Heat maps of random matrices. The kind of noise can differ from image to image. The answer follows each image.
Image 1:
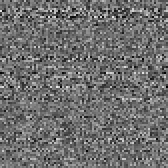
rows of uneven size
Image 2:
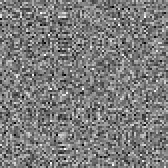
low rank plus noise
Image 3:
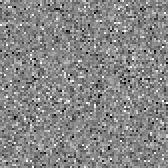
heavy tails
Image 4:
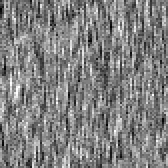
streaked along the columns
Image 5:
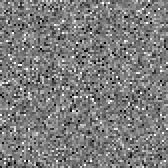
heavy tails
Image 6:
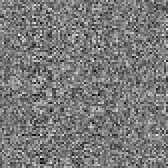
low rank plus noise
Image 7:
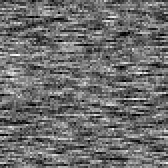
streaked along the rows
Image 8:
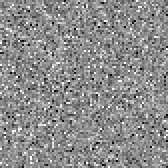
heavy tails
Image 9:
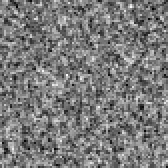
blotchy
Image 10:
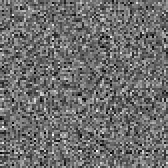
low rank plus noise
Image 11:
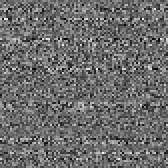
rows of uneven size
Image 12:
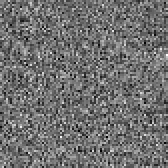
low rank plus noise
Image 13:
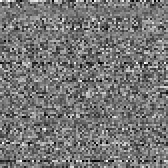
rows of uneven size
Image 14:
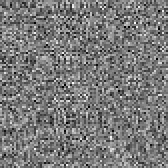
low rank plus noise
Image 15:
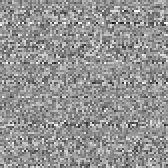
rows of uneven size
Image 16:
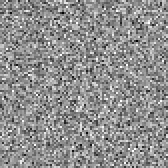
independent entries
